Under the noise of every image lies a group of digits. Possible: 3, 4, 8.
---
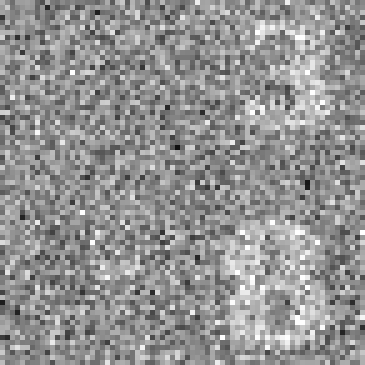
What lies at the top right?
3
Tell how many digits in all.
2
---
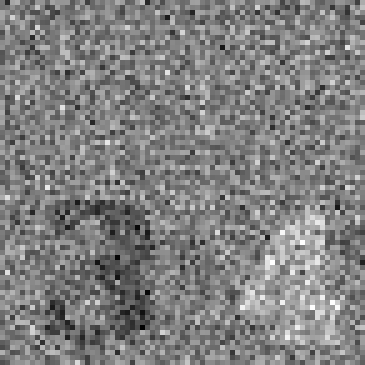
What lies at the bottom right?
4
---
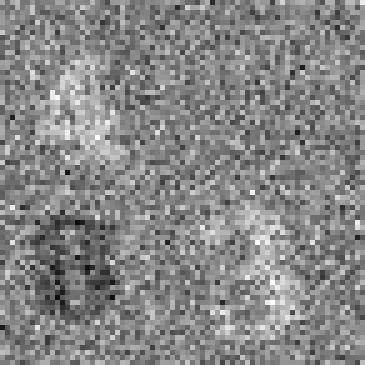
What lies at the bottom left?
8
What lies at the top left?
4
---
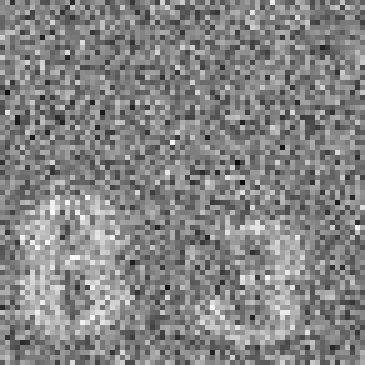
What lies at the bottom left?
8
